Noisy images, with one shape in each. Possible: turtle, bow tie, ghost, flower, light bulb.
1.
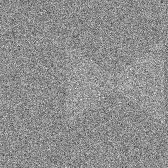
bow tie
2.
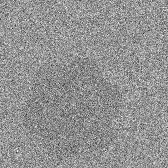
flower
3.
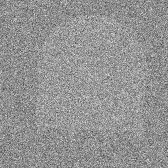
ghost
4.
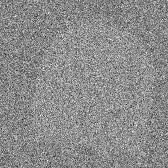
ghost
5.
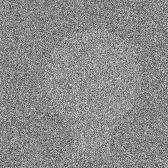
light bulb
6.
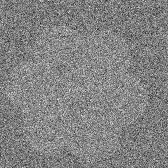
flower
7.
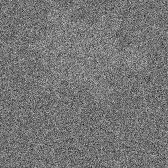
turtle
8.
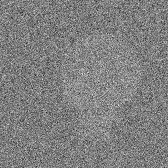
light bulb
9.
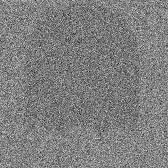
ghost
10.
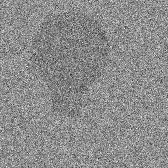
light bulb
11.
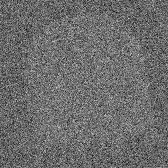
ghost
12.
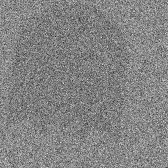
ghost
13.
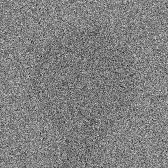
light bulb
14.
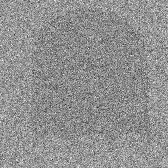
ghost
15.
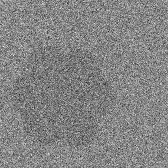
flower
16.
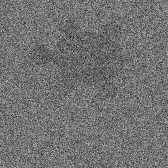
turtle
